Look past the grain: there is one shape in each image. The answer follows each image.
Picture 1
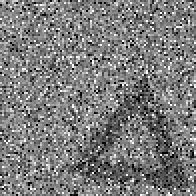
triangle frame
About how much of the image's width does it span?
two thirds
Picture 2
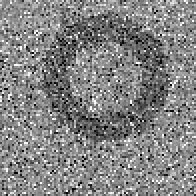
ring
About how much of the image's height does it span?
two thirds
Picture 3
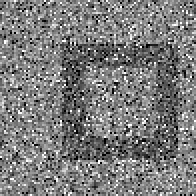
square frame
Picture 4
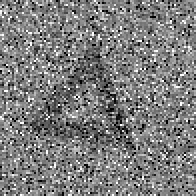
triangle frame
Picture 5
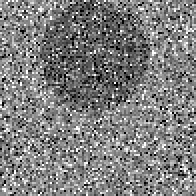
disc
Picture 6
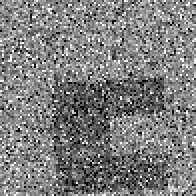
square with a notch
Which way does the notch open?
right
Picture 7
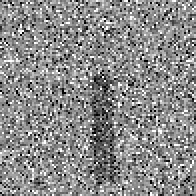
bar
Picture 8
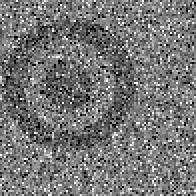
bullseye
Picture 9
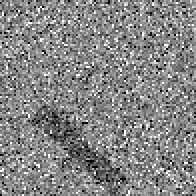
bar
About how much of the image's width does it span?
half
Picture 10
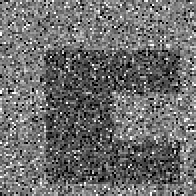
square with a notch
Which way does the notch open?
right
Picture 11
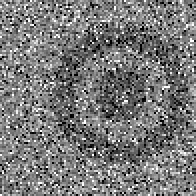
bullseye
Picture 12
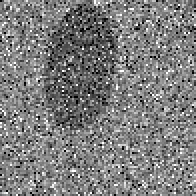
ellipse
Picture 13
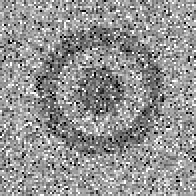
bullseye
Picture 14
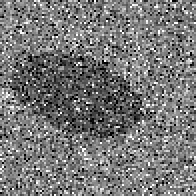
ellipse
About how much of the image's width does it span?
two thirds
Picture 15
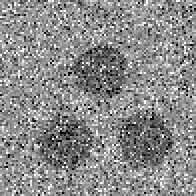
three dots
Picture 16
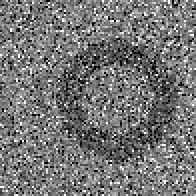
ring
